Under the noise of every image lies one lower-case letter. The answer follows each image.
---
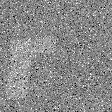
light r
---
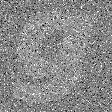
light g
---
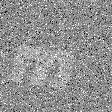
light m
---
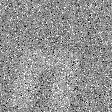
light n
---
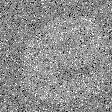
light e
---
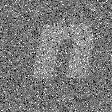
light n
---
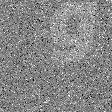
light g
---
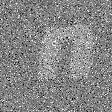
light n
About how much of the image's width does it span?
half
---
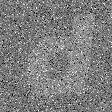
light d
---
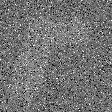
light r
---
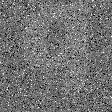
light q
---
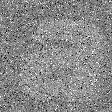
light a
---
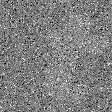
light t
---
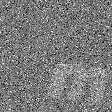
light m
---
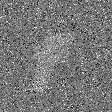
light f
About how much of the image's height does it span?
half
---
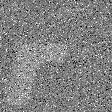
light r
